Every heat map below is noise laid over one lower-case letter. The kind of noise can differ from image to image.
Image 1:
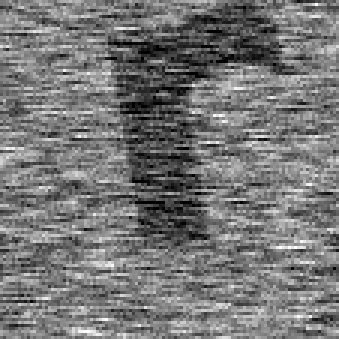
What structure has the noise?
streaked along the rows
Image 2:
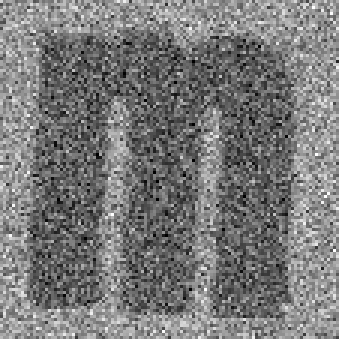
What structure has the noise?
independent entries
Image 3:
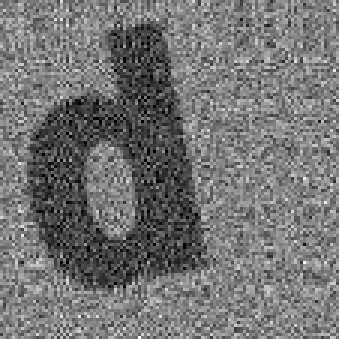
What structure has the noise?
low rank plus noise
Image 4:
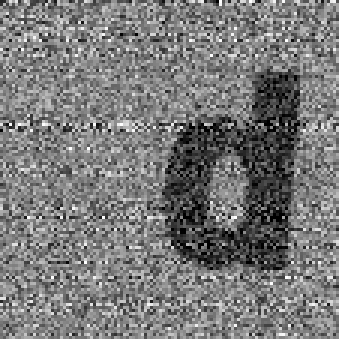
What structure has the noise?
rows of uneven size
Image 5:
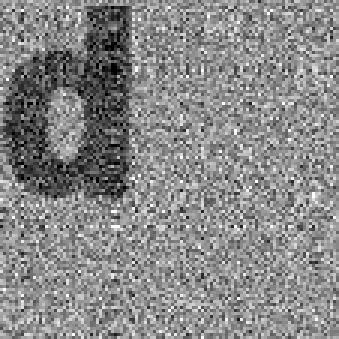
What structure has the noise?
low rank plus noise
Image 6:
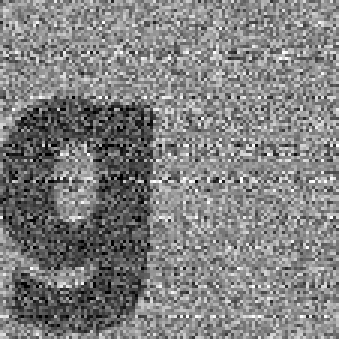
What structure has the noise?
rows of uneven size
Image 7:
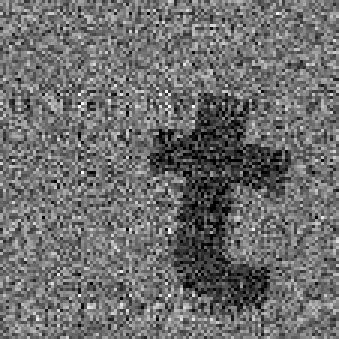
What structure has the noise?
low rank plus noise
